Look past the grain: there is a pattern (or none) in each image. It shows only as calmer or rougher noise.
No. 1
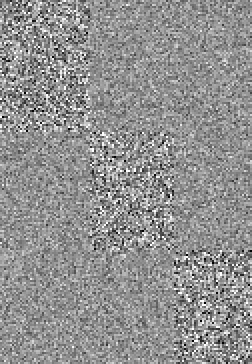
blocks along the diagonal
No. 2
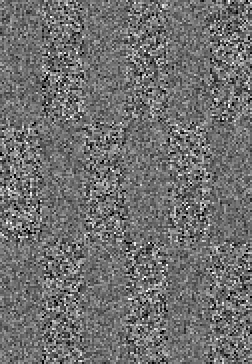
a checkerboard
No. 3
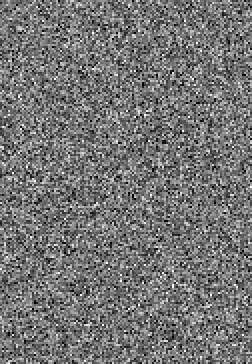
only noise
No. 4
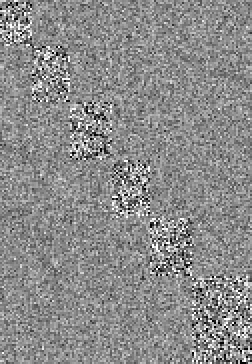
blocks along the diagonal
